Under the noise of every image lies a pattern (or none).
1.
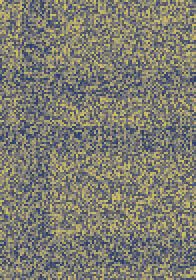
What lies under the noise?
bands of rows crossing bands of columns
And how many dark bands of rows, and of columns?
3 and 1
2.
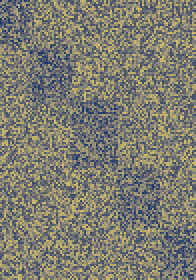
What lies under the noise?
blocks along the diagonal
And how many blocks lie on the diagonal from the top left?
5
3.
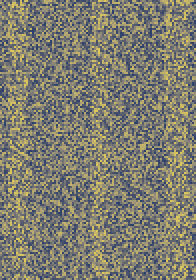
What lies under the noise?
bands of columns
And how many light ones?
3
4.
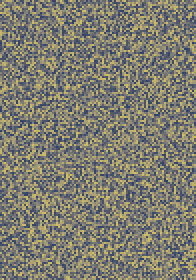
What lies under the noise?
only noise
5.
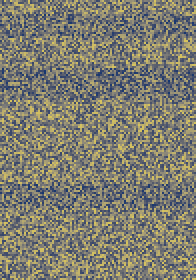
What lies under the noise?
bands of rows
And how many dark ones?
3
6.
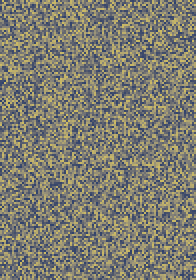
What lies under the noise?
only noise
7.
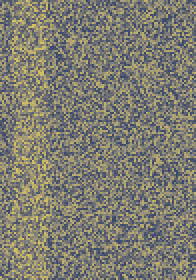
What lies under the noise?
one band of columns
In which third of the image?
left
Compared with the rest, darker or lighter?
lighter
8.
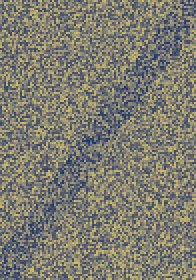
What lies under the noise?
a diagonal band
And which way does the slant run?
bottom left to top right
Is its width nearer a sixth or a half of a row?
a sixth
